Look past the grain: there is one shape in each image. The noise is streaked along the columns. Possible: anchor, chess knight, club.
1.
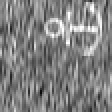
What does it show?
light anchor
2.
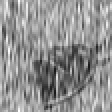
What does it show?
dark chess knight
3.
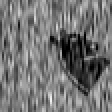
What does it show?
dark chess knight
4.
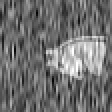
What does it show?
light chess knight
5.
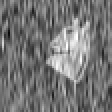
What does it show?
light chess knight
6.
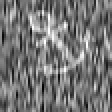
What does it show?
light anchor
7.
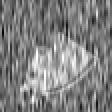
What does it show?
light chess knight
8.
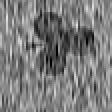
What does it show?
dark club
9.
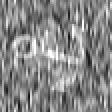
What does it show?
light anchor
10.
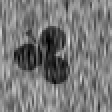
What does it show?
dark club
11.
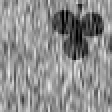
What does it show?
dark club
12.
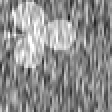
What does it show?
light club
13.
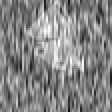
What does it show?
light chess knight
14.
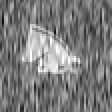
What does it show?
light chess knight
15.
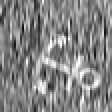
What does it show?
light anchor
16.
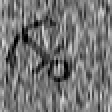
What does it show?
dark anchor
